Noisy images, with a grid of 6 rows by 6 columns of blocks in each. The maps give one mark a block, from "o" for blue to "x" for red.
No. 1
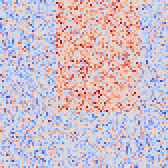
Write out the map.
ooxxxo
ooxxxo
ooxxxo
ooxxxo
oooooo
oooooo
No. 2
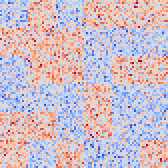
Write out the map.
oxoxxx
xxxooo
oxxoxx
oooxoo
xxoxoo
xoxoox
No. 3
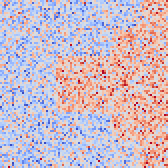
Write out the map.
ooooox
ooooxx
ooxxxx
ooxxxx
ooooxx
ooooox
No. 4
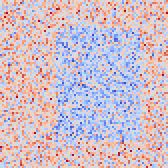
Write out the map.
xxxxxx
xxooox
xxooox
xxooox
xxooox
xxxxxx
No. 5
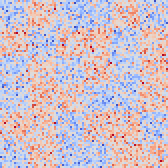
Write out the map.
oxooxo
xoxxox
oxoxox
oxxoox
xxoxxo
oxooxx
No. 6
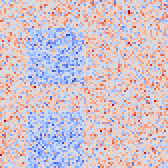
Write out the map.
xxxxxx
xooxxx
xooxxx
xxxxxx
xooxxx
xooxxx
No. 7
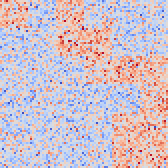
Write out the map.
xoxooo
ooxxoo
oooxxx
ooooox
ooooxx
ooooxx
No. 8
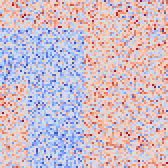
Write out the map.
xxxxxx
oooxxx
oooxxx
xooxxx
xooxxx
xooxxx
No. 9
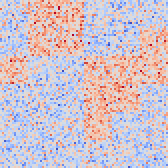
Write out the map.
oxxooo
oxxoox
xooxxx
oooxxo
oooxoo
oooooo
